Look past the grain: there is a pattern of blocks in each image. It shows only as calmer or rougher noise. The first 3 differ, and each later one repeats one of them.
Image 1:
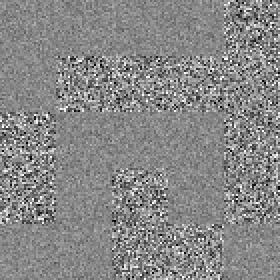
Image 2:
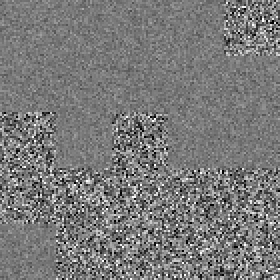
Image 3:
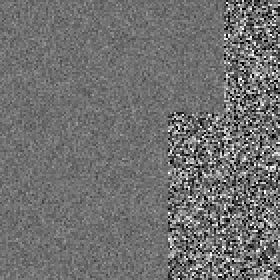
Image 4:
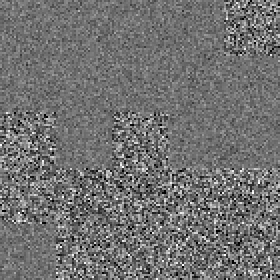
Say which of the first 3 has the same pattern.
2
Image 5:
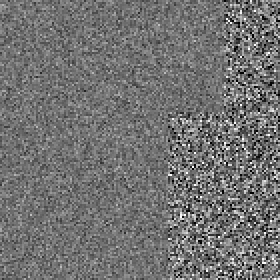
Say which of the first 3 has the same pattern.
3
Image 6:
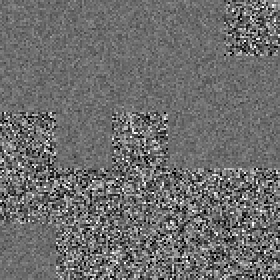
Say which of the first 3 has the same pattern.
2
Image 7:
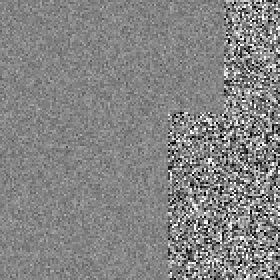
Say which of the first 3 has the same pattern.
3
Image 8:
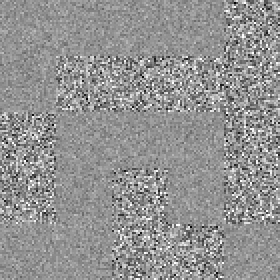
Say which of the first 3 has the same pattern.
1
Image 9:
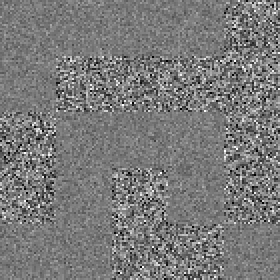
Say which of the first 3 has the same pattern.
1
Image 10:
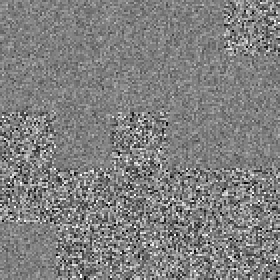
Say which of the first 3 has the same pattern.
2
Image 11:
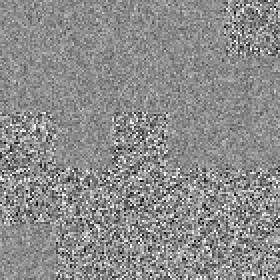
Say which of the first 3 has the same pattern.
2
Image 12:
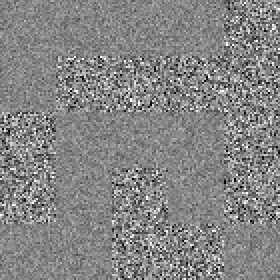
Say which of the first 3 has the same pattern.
1
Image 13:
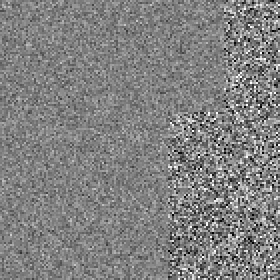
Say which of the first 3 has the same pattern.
3
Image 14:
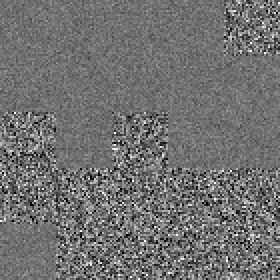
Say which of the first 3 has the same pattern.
2
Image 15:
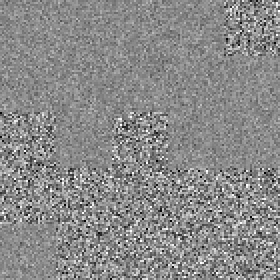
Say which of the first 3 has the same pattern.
2
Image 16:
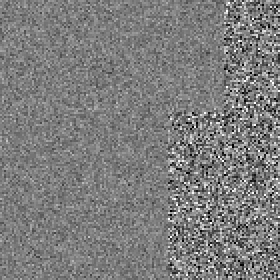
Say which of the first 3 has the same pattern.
3
